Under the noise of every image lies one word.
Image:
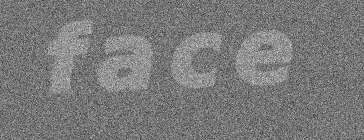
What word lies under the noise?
face
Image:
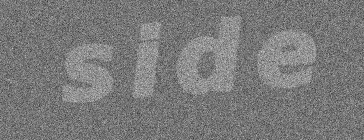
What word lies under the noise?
side
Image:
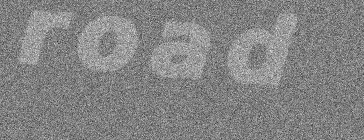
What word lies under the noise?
road
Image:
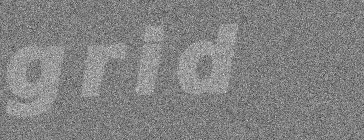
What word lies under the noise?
grid
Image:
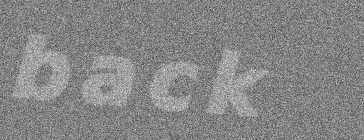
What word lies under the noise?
back
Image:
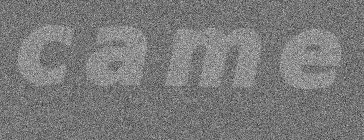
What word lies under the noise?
came
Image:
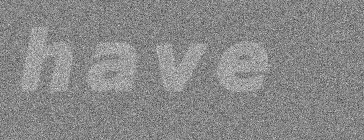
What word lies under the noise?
have
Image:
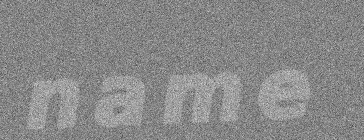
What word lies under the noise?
name
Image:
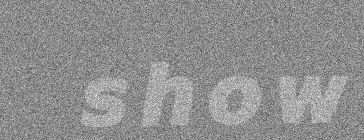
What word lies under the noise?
show
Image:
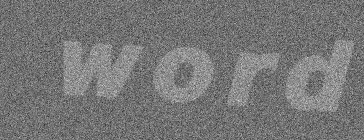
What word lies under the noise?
word
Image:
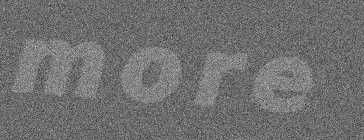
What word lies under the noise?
more
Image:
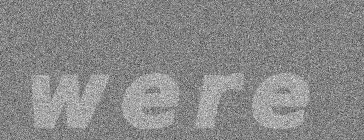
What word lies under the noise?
were
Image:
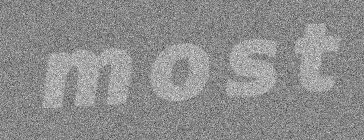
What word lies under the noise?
most
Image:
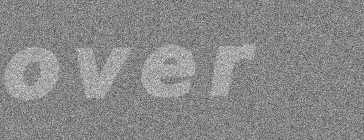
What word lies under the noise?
over
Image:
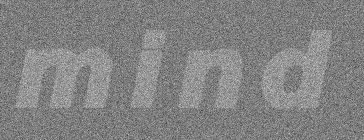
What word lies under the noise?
mind
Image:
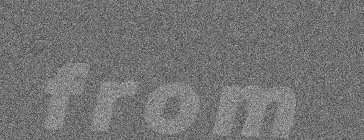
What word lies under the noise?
from
